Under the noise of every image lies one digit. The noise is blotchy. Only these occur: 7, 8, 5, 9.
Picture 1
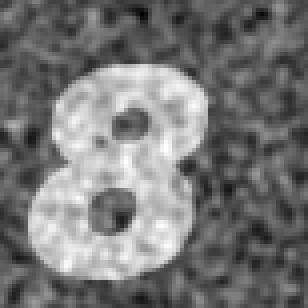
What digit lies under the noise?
8
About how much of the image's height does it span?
two thirds
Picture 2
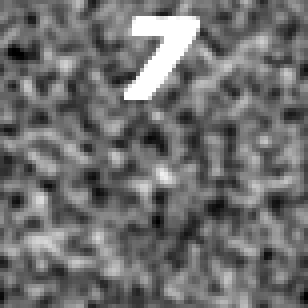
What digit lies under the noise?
7
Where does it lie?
top middle
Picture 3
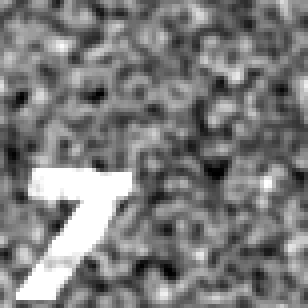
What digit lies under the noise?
7
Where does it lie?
bottom left
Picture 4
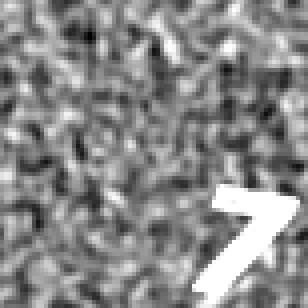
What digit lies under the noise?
7
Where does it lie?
bottom right
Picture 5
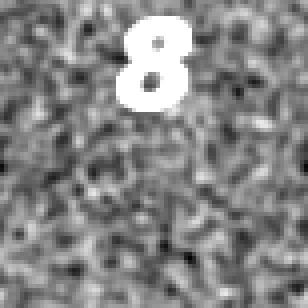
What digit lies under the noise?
8
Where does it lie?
top middle
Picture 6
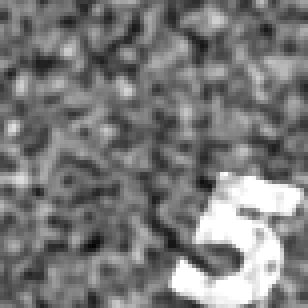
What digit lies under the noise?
5
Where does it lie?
bottom right
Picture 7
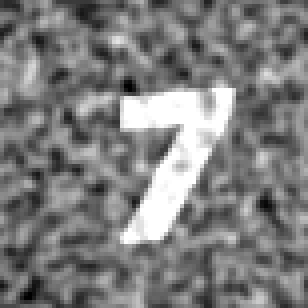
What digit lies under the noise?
7
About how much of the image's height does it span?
half
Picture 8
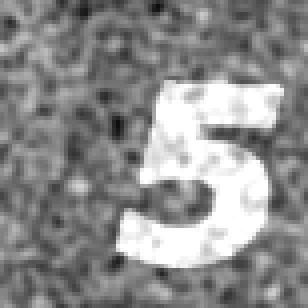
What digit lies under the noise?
5
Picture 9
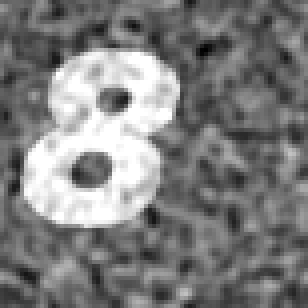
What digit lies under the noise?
8
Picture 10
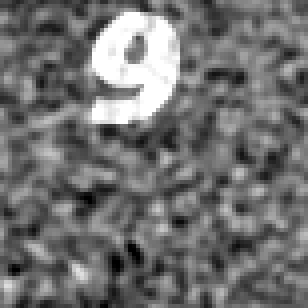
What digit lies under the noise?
9
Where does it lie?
top middle
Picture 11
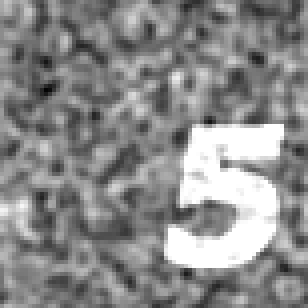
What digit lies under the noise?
5
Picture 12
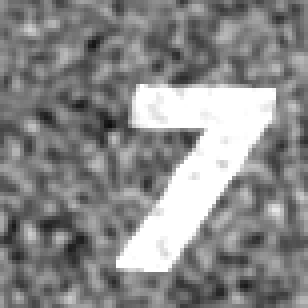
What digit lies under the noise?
7
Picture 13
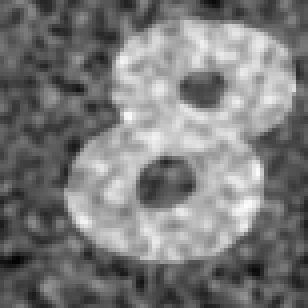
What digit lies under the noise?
8
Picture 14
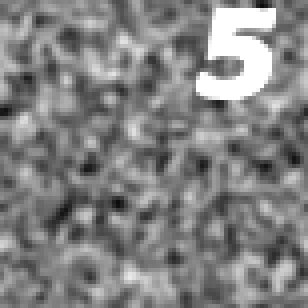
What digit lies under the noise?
5
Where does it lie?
top right
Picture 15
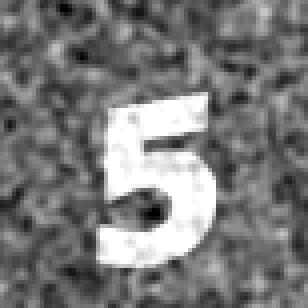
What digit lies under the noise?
5
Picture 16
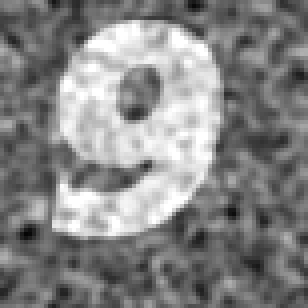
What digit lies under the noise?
9
